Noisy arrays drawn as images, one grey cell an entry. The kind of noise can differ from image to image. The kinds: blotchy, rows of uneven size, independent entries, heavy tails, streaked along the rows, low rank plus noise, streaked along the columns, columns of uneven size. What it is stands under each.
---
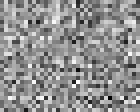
low rank plus noise
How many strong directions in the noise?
three or four
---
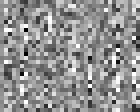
columns of uneven size
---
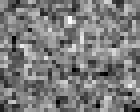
blotchy
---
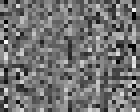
columns of uneven size
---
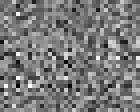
low rank plus noise
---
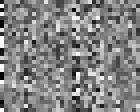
columns of uneven size
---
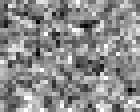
blotchy
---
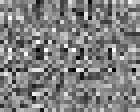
low rank plus noise
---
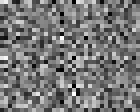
low rank plus noise
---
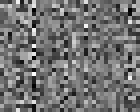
columns of uneven size
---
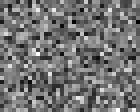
independent entries
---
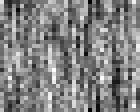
streaked along the columns
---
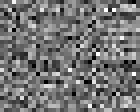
low rank plus noise
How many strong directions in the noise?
one
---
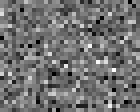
heavy tails
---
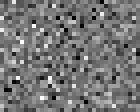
heavy tails
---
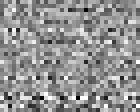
rows of uneven size
